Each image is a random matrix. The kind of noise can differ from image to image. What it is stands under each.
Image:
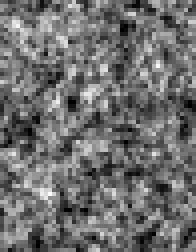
blotchy
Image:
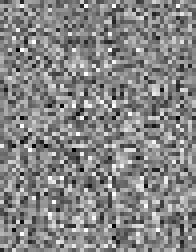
low rank plus noise
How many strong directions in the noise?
three or four
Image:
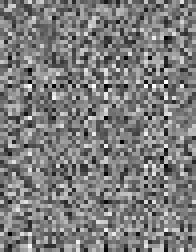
low rank plus noise
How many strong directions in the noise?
one
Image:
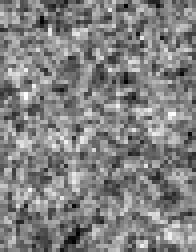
blotchy
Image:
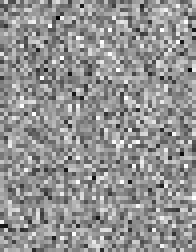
independent entries
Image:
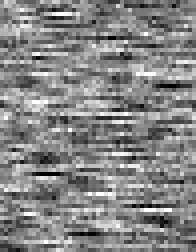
streaked along the rows
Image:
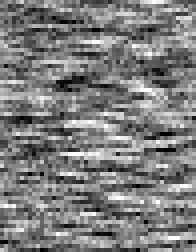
streaked along the rows
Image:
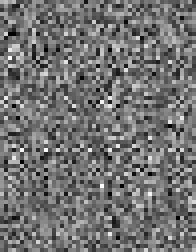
low rank plus noise
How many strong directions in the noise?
one
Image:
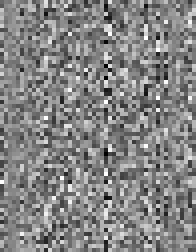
columns of uneven size
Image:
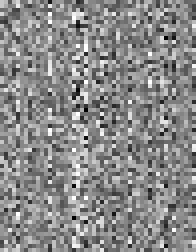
columns of uneven size
